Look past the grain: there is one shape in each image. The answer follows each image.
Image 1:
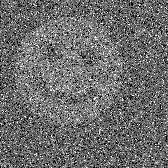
smiling face
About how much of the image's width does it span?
two thirds
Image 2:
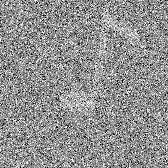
musical note
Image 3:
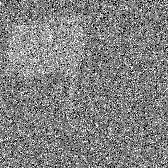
flag
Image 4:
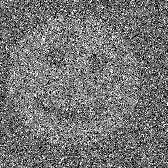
smiling face
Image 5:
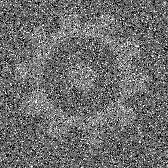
gear
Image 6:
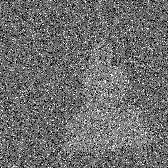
chess pawn
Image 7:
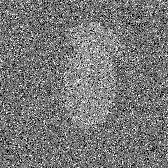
footprint
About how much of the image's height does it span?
two thirds
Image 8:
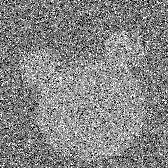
bear's head
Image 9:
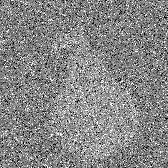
pear
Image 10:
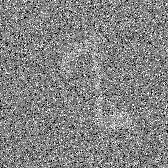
musical note
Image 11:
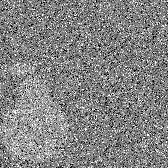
pear
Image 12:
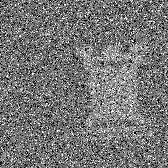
chess rook
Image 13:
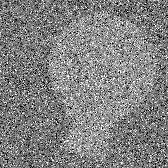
light bulb
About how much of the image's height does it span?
nearly all
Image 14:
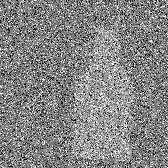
bottle
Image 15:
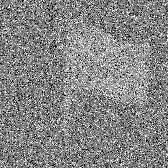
flag
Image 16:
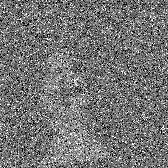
chess bishop
